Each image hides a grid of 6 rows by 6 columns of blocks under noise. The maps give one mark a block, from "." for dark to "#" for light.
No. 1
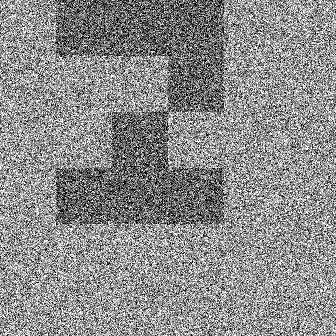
# . . . # #
# # # . # #
# # . # # #
# . . . # #
# # # # # #
# # # # # #
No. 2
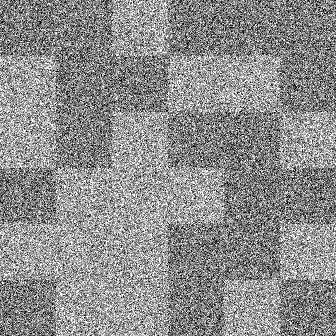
. . # . . .
# . . # # .
# . # . . #
. # # # . .
# # # . . #
. # # . # .
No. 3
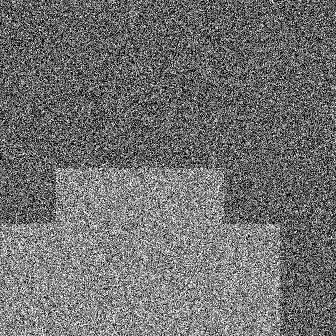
. . . . . .
. . . . . .
. . . . . .
. # # # . .
# # # # # .
# # # # # .
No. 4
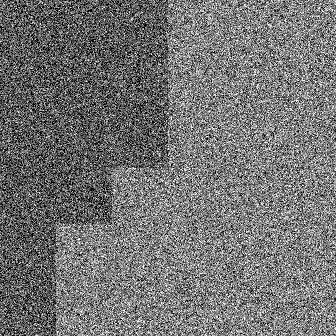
. . . # # #
. . . # # #
. . . # # #
. . # # # #
. # # # # #
. # # # # #
